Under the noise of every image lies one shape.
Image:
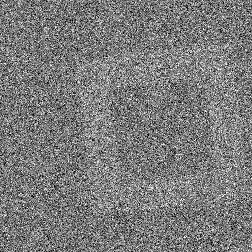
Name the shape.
square frame
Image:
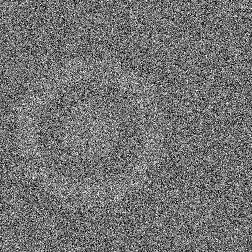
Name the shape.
bullseye
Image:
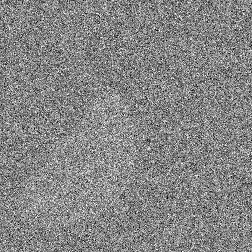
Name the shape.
half disc
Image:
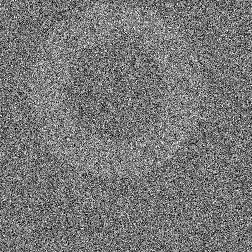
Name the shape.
ring
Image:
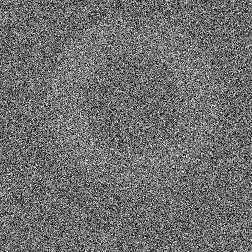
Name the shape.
ring
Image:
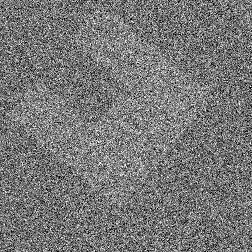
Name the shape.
square with a notch
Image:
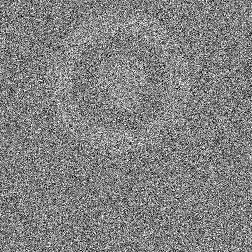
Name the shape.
bullseye
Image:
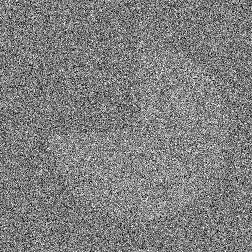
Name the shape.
disc with a wedge cut out
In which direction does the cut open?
up and left
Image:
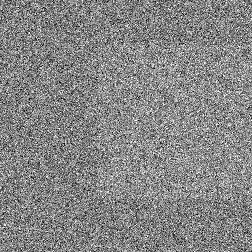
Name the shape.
square
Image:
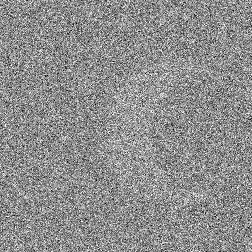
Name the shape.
crescent
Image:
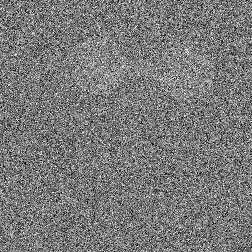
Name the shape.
dumbbell
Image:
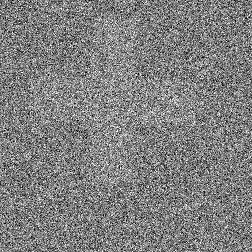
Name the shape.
cross
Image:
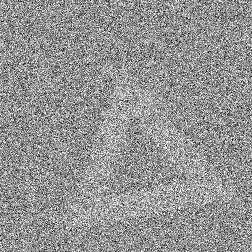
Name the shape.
triangle frame
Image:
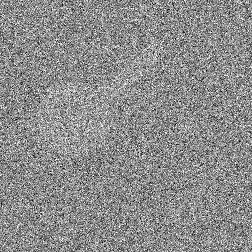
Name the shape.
lollipop
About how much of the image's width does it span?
half
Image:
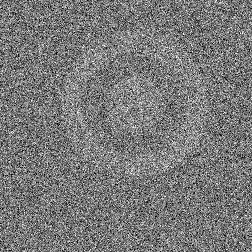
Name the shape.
bullseye
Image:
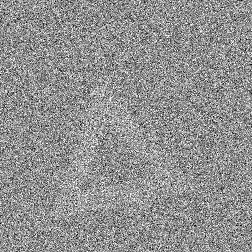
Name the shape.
triangle frame
